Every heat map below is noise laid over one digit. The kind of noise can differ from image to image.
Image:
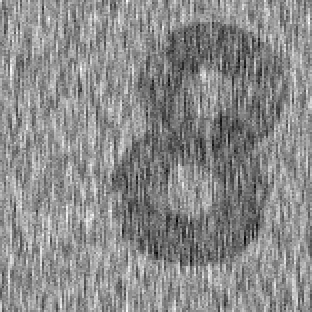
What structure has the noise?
streaked along the columns
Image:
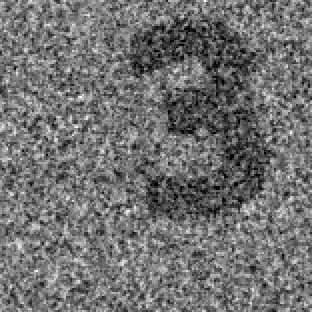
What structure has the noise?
blotchy
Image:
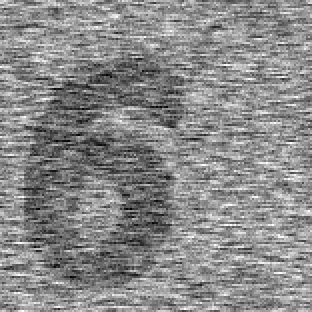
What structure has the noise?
streaked along the rows
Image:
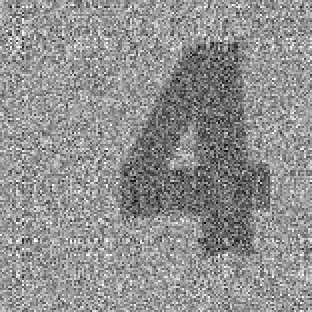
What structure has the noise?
low rank plus noise
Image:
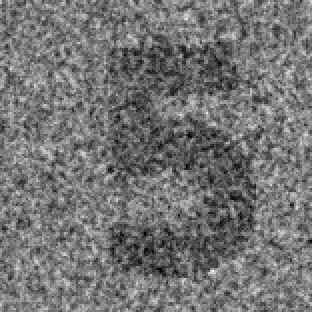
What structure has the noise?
blotchy
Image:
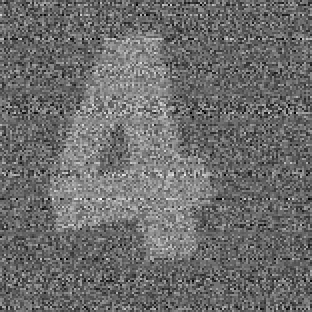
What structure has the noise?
rows of uneven size
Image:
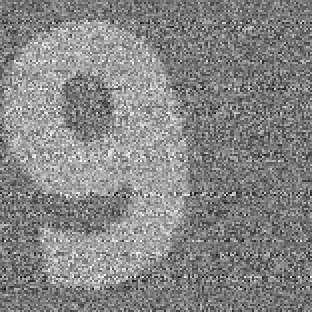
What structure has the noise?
rows of uneven size
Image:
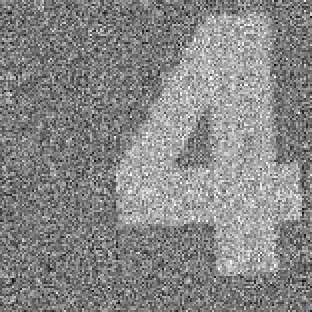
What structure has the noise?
low rank plus noise
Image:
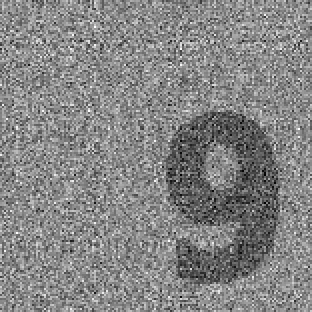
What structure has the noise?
low rank plus noise
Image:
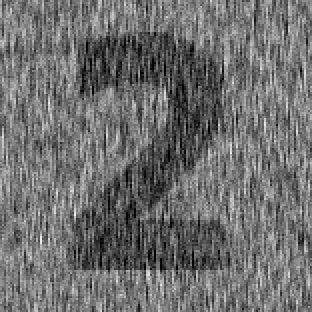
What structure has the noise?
streaked along the columns
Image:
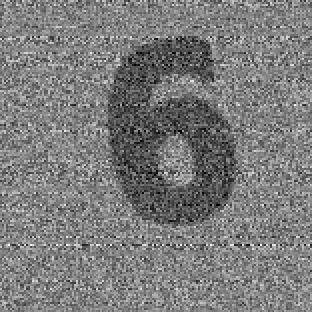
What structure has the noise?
rows of uneven size
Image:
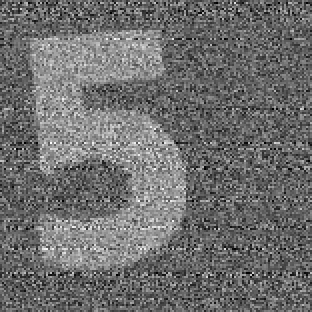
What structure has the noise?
rows of uneven size
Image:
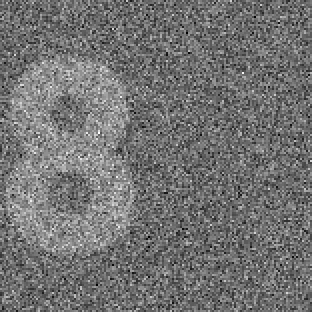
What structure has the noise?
independent entries
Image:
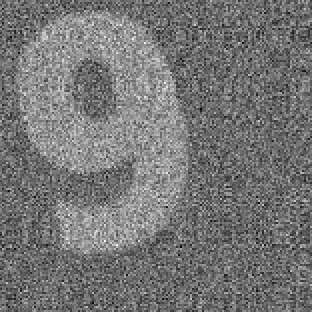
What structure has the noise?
low rank plus noise
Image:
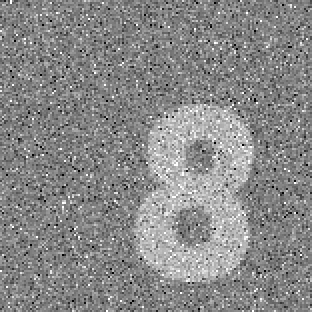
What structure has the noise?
heavy tails
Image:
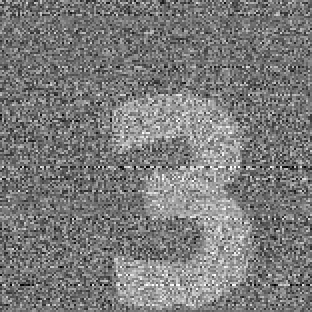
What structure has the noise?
rows of uneven size
